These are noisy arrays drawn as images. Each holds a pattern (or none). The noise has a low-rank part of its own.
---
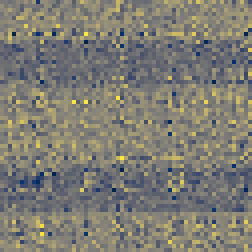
horizontal stripes
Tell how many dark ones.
2
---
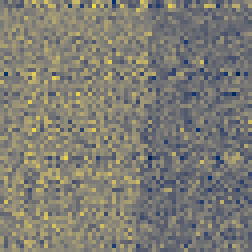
a sharp edge
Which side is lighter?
left
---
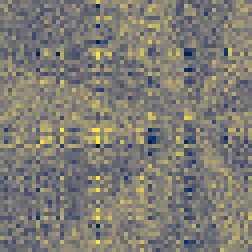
spokes from one point
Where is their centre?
middle right
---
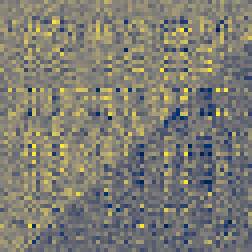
a sharp edge
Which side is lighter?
top left
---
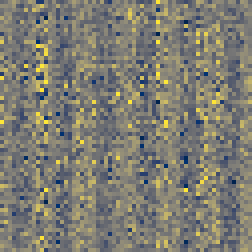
vertical stripes
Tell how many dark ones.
6
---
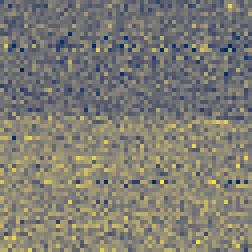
a sharp edge
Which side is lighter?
bottom
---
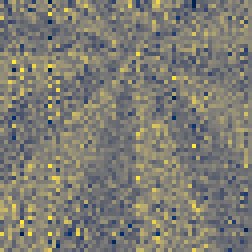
spokes from one point
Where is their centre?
top middle
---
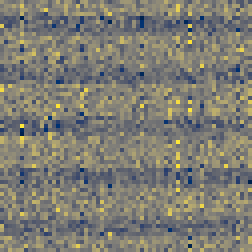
horizontal stripes
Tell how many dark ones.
5
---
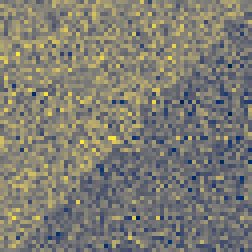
a sharp edge
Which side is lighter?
top left
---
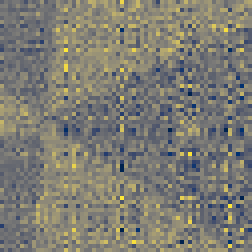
spokes from one point
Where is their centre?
middle left
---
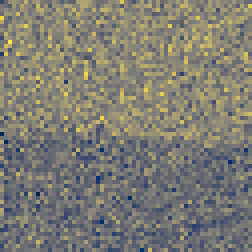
a sharp edge
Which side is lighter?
top
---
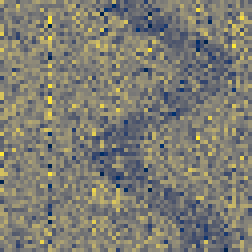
a wavy band
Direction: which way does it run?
top to bottom
